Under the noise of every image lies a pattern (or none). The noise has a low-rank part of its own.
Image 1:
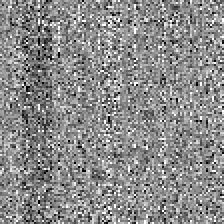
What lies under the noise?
one band of columns
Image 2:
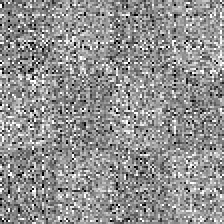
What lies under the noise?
a checkerboard
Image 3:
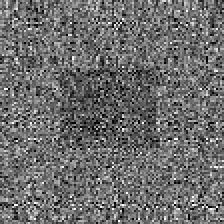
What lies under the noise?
one block
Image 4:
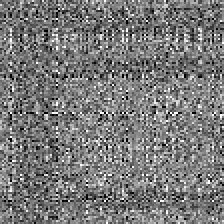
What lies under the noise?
bands of rows crossing bands of columns
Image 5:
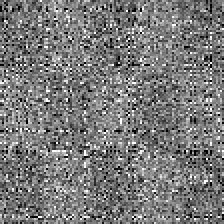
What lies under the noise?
a checkerboard
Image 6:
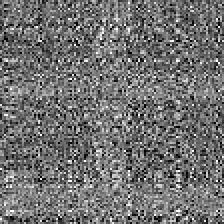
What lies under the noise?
bands of rows crossing bands of columns
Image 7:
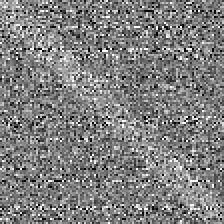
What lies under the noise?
a diagonal band
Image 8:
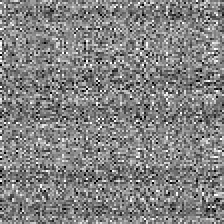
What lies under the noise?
bands of rows
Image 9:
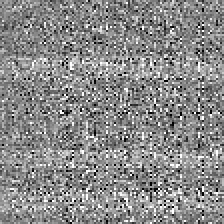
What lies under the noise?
bands of rows
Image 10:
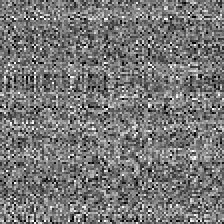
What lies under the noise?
bands of rows
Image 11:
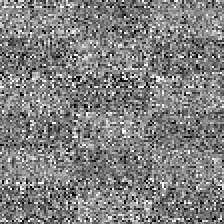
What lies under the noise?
a checkerboard
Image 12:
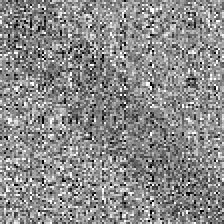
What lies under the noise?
a diagonal band
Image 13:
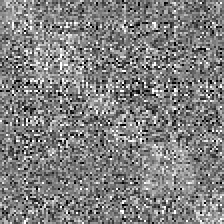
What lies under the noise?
blocks along the diagonal
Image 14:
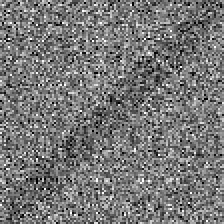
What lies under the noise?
a diagonal band
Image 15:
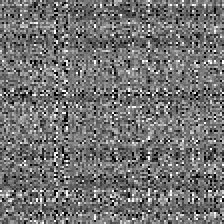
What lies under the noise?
bands of rows
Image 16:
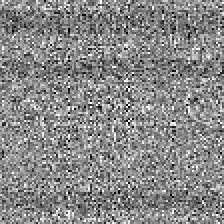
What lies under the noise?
bands of rows
